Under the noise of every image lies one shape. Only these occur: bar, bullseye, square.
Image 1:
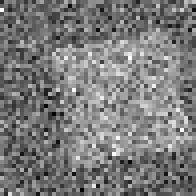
square
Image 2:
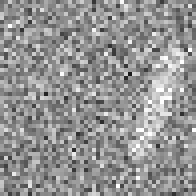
bar
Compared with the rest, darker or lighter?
lighter
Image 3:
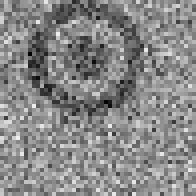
bullseye
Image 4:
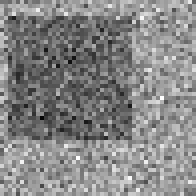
square
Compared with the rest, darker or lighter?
darker
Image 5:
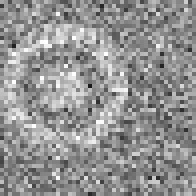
bullseye
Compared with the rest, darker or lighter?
lighter
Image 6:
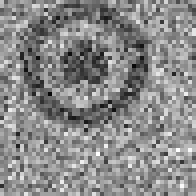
bullseye
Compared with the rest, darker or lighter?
darker
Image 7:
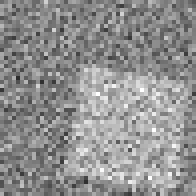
square
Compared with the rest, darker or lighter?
lighter
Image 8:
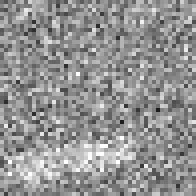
bar
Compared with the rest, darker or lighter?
lighter
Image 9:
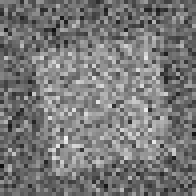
square
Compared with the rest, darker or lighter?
lighter
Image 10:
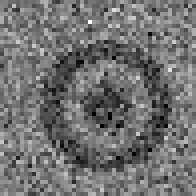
bullseye
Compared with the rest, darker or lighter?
darker
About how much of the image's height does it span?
two thirds
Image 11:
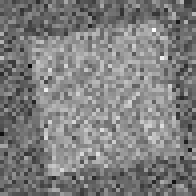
square
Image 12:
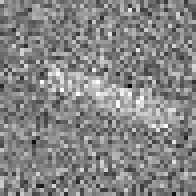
bar
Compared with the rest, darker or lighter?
lighter
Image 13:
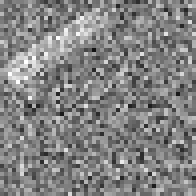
bar
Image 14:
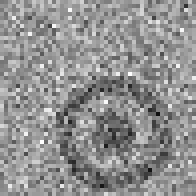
bullseye
